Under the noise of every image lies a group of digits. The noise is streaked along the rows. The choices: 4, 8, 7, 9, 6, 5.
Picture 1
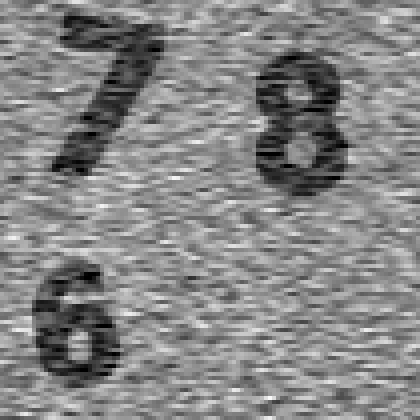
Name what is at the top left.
7
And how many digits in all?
3
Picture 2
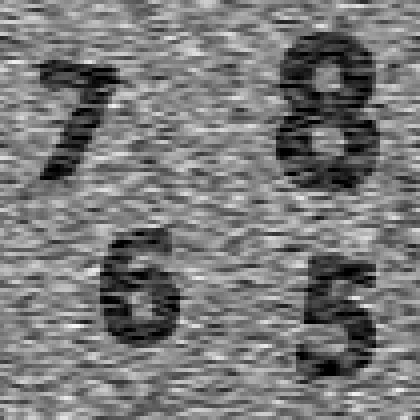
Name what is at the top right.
8
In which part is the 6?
bottom left
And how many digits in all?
4
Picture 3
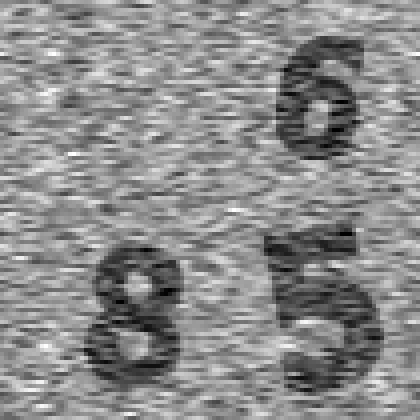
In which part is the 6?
top right
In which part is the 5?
bottom right
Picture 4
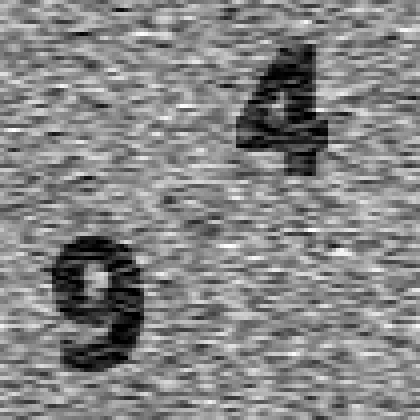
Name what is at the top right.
4
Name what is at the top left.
nothing
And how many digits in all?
2
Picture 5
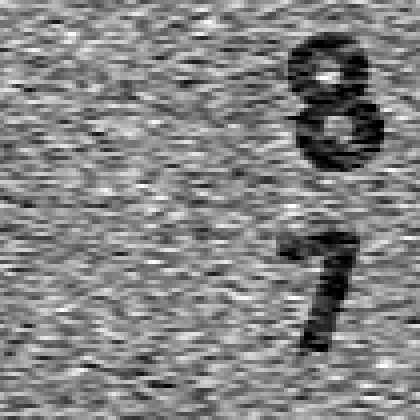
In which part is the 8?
top right
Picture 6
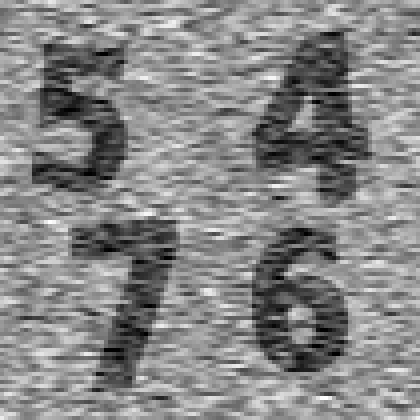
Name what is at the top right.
4
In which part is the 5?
top left
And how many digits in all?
4
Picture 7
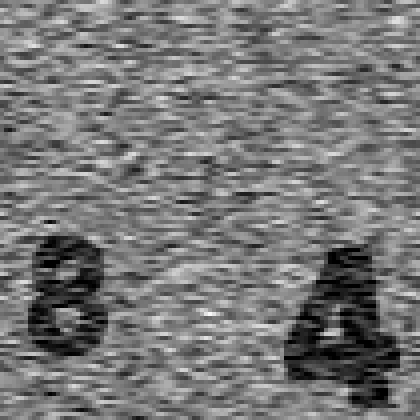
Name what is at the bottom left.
8
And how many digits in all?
2
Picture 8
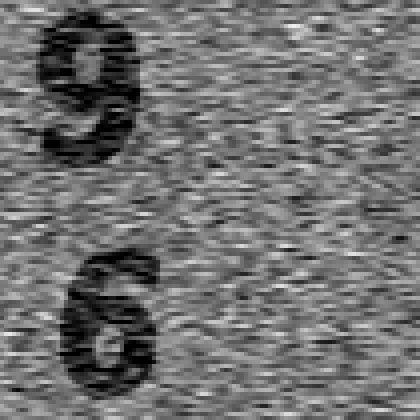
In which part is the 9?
top left
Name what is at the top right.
nothing
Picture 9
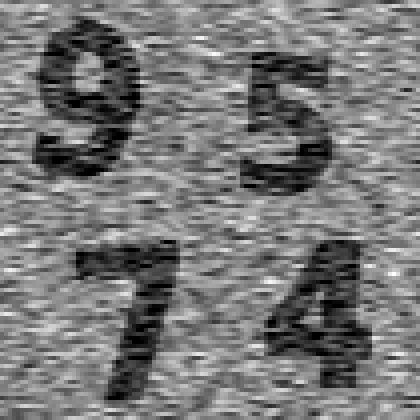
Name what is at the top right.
5
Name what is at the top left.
9
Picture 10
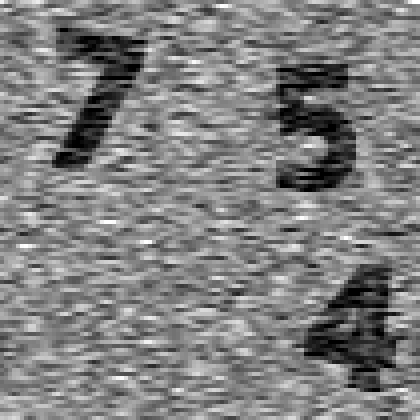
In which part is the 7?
top left
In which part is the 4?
bottom right
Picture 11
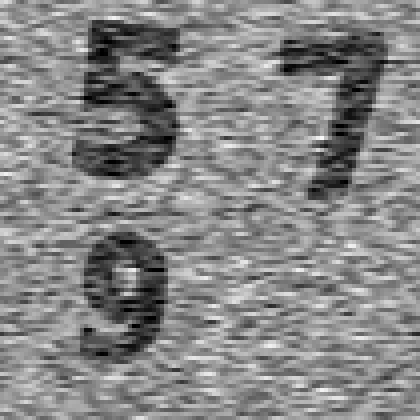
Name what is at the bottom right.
nothing
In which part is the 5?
top left
